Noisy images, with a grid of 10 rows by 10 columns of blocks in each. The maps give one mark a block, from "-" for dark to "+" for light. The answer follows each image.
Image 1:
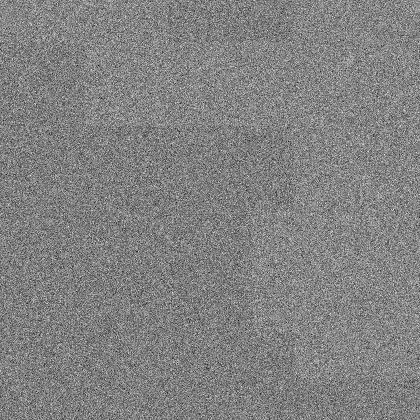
++++---+++
--++++++++
--++++++++
-------+++
-------+++
------++++
------++++
------++++
-------+++
----------
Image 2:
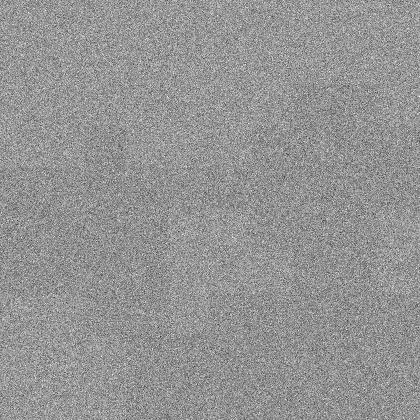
++++++++++
++++++++++
+++++++--+
++-+++----
----------
----++---+
----+++--+
++--+-----
+++-------
+++-------
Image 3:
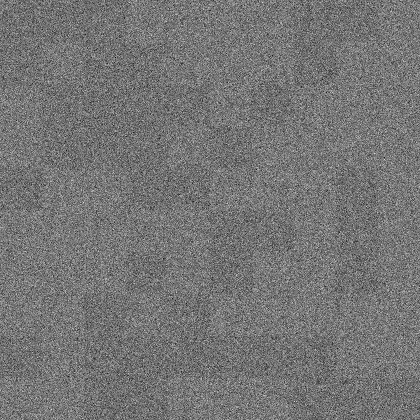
---++++--+
-+--+++-++
+----+-+++
+---+-++++
-++--+++-+
+++++--+-+
+++-+-++-+
++-+-+++++
-+------++
++--+++---
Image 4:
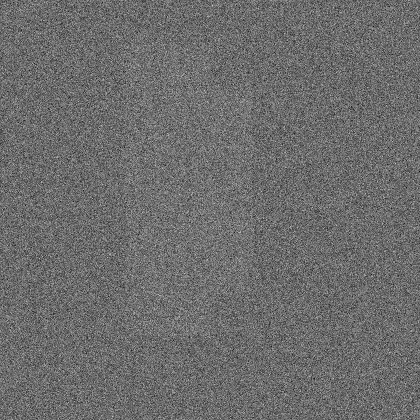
----------
---++-----
---+++----
---+++----
---+++----
---+++----
---+++----
---++-----
----------
----------
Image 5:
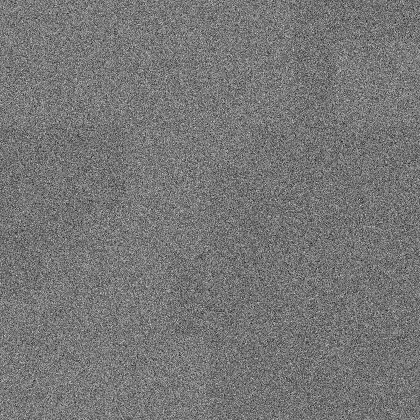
+++++++---
+++++++-++
+++++++-++
---+++----
---++-----
--+++-----
-+++------
++++------
+++++-----
+++++-----
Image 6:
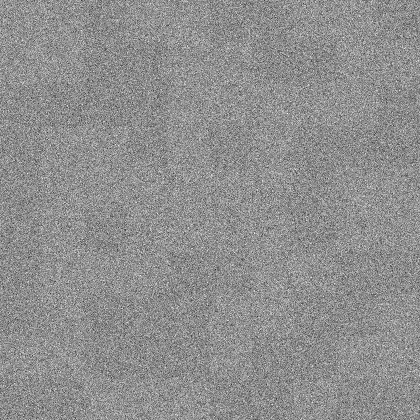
++-++--++-
++--++--++
----+++++-
-++-+-+---
-++++++-++
-+-++++-++
-+++--++--
-+---++--+
++---+--++
--+++--+--
